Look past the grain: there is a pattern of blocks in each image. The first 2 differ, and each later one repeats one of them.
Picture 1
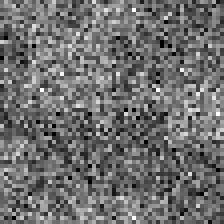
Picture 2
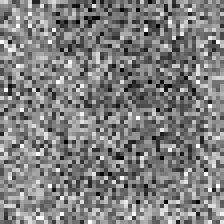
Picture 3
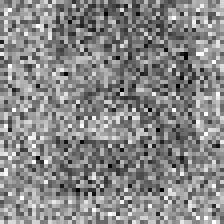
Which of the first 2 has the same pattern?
2
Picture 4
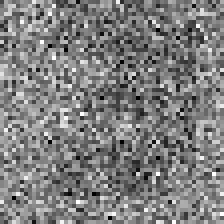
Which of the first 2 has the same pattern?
2
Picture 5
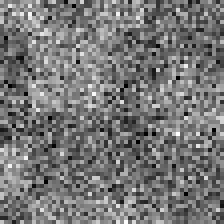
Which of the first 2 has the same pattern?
1
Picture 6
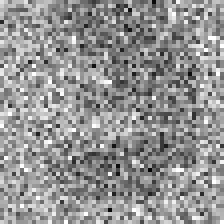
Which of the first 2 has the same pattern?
2
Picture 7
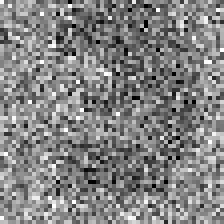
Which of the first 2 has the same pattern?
2
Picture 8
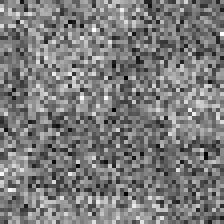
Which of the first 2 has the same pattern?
1
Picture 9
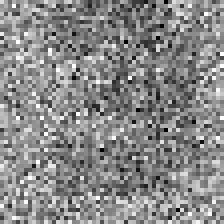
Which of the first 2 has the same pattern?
2
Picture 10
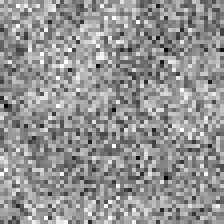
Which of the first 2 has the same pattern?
1
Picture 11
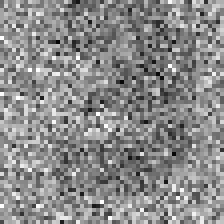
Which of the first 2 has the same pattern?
2
